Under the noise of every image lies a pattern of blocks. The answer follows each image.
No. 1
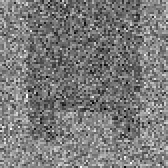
left and right mirror each other
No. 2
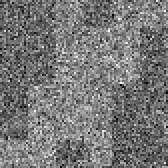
the same after a half turn
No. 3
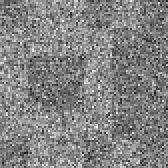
top and bottom mirror each other
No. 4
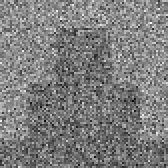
left and right mirror each other
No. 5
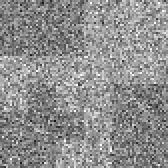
mirrored about the diagonal from the bottom left
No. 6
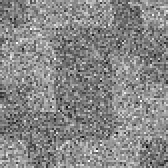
the same after a half turn
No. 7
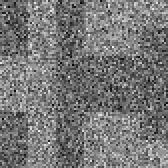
top and bottom mirror each other
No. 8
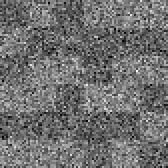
the same after a half turn
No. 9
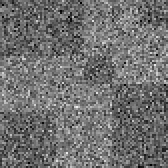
mirrored about the diagonal from the bottom left
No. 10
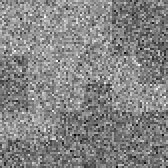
no symmetry
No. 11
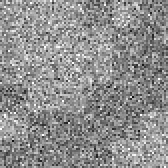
mirrored about the diagonal from the top left
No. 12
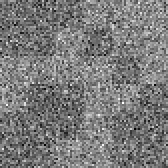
mirrored about the diagonal from the bottom left
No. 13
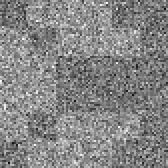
top and bottom mirror each other
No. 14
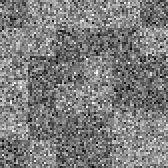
mirrored about the diagonal from the top left
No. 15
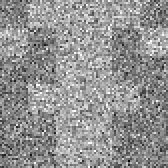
left and right mirror each other
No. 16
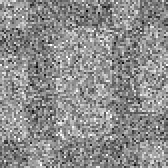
the same after a half turn
